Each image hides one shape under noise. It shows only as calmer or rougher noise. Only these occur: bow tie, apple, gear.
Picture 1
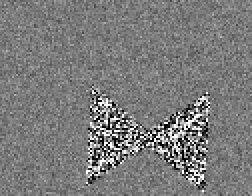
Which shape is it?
bow tie
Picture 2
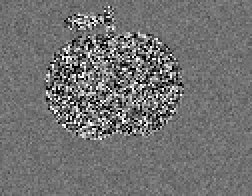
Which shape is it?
apple
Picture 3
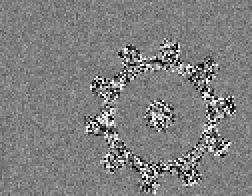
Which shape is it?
gear
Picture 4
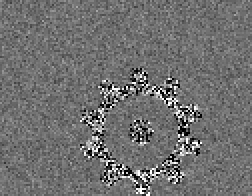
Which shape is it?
gear
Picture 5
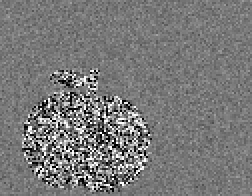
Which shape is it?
apple
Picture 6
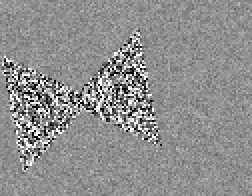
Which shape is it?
bow tie
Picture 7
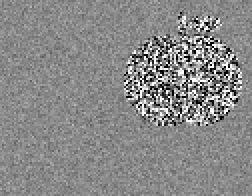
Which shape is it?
apple
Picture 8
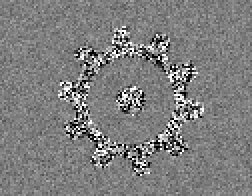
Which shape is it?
gear
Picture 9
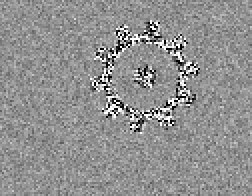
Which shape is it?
gear
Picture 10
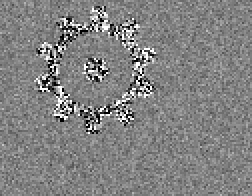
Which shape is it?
gear
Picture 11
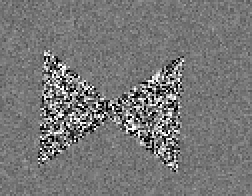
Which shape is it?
bow tie
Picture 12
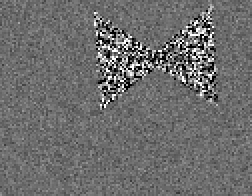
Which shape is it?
bow tie
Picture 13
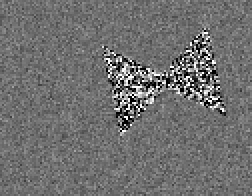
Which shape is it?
bow tie
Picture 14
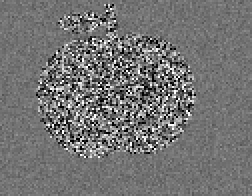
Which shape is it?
apple
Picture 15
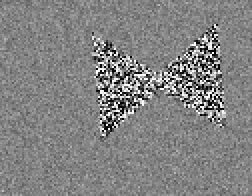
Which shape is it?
bow tie
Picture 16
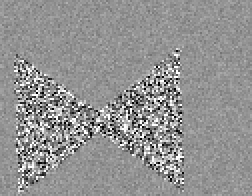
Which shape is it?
bow tie
